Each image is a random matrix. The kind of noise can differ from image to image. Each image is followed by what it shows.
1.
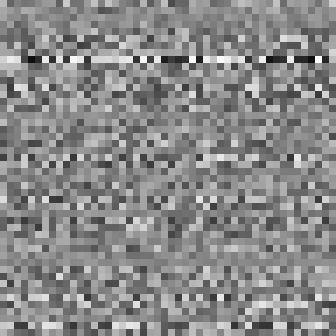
rows of uneven size
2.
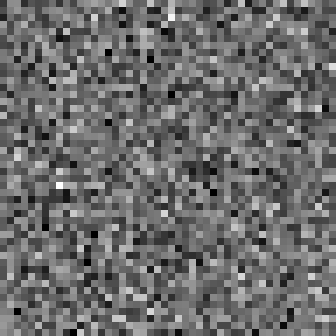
independent entries
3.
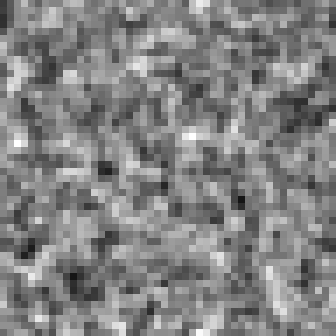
blotchy
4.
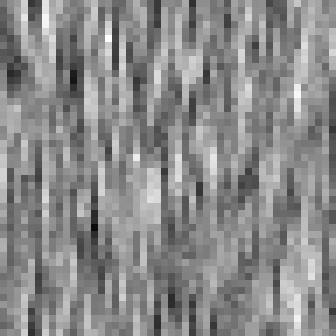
streaked along the columns
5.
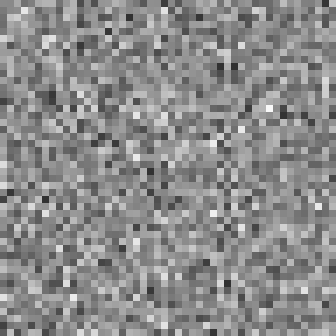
low rank plus noise
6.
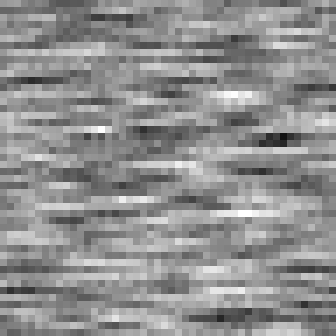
streaked along the rows
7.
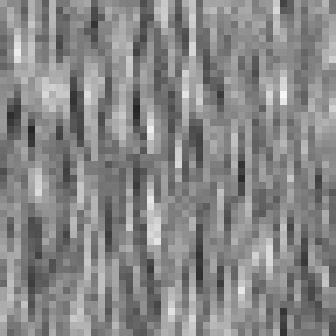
streaked along the columns
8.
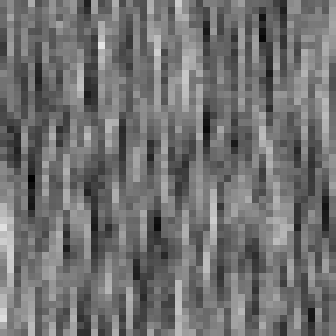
streaked along the columns
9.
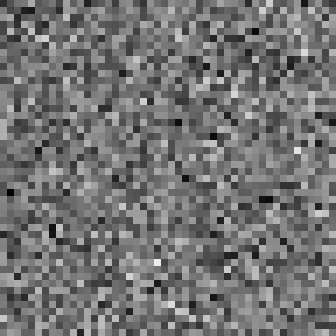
independent entries
